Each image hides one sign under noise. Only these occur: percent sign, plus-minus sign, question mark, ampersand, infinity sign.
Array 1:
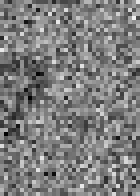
question mark
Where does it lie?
middle left
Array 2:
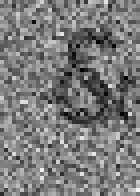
ampersand
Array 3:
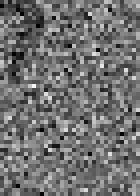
question mark
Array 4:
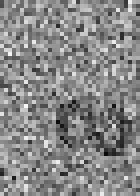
infinity sign
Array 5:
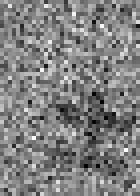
plus-minus sign
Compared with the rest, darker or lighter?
darker
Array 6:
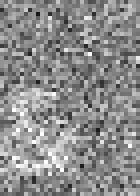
ampersand
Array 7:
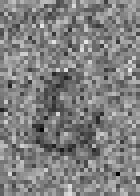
ampersand
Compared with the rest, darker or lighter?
darker
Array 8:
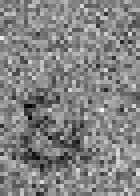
ampersand
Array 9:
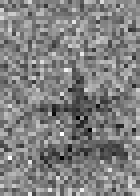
plus-minus sign
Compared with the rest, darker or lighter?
darker
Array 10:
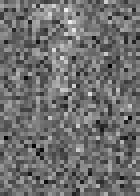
question mark
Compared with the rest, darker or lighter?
lighter
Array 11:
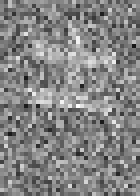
plus-minus sign
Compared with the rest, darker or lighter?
lighter
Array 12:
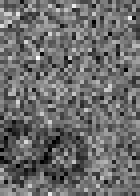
infinity sign
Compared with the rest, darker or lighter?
darker
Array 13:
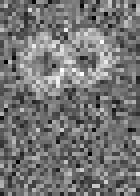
infinity sign
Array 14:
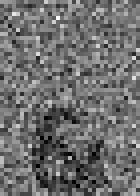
ampersand
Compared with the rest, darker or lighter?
darker
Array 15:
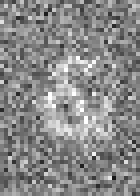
ampersand
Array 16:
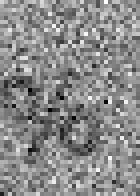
percent sign
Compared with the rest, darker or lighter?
darker
